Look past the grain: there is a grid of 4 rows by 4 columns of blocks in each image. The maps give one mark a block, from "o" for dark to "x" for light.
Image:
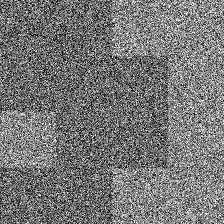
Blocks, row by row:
ooxx
ooox
xoox
ooxx
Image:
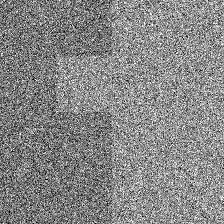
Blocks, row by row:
ooxx
oxxx
ooxx
ooxx
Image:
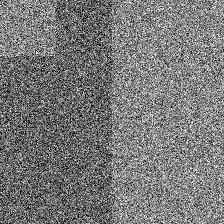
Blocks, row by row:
xoxx
ooxx
ooxx
ooxx
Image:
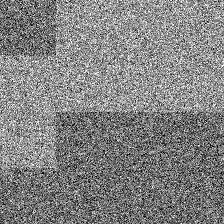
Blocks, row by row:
oxxx
xxxx
xooo
oooo
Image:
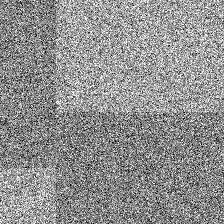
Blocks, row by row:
oxxx
oxxx
oooo
xooo
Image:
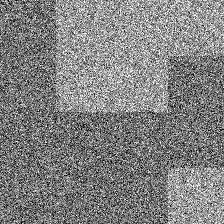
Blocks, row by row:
oxxx
oxxo
oooo
ooox
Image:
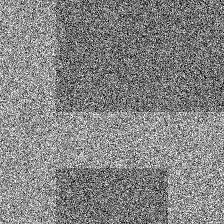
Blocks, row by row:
xooo
xooo
xxxx
xoox
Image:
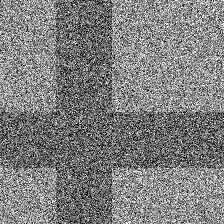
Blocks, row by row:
xoxx
xoxx
oooo
xoxx
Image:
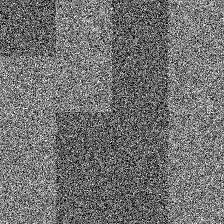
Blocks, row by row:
oxox
xxox
xoox
xoox
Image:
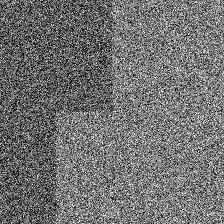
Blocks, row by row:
ooxx
ooxx
oxxx
oxxx
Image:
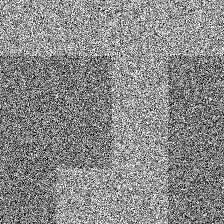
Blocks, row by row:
xxxx
ooxo
ooxo
oxxo
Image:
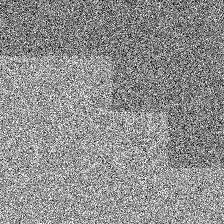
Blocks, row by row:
oooo
xxoo
xxxo
xxxx
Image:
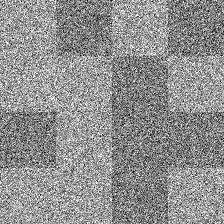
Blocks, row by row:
xoxo
xxox
oxoo
xxox
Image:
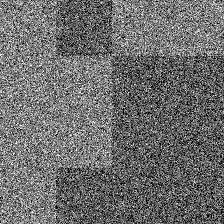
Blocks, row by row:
xoxx
xxoo
xxoo
xooo
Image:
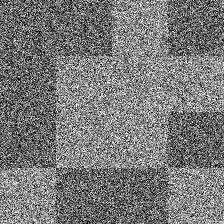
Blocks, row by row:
ooxo
oxxx
oxxo
xoox
